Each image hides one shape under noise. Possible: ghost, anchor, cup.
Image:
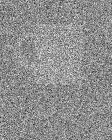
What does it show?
light cup
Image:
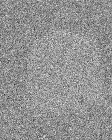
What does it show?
light ghost
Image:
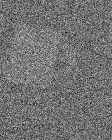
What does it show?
light cup
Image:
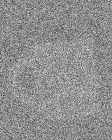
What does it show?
light cup
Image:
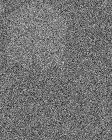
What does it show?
light ghost
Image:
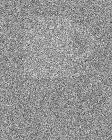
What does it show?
light cup
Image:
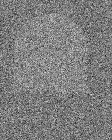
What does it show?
light ghost
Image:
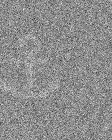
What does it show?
light anchor
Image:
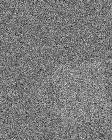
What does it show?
light cup
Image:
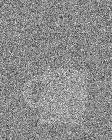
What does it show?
light cup
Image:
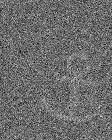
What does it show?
light anchor
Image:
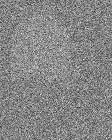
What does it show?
light ghost
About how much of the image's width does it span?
half
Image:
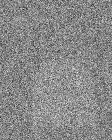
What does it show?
light ghost
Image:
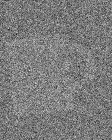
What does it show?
light cup
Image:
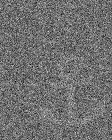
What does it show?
light anchor
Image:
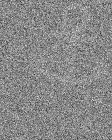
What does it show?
light anchor
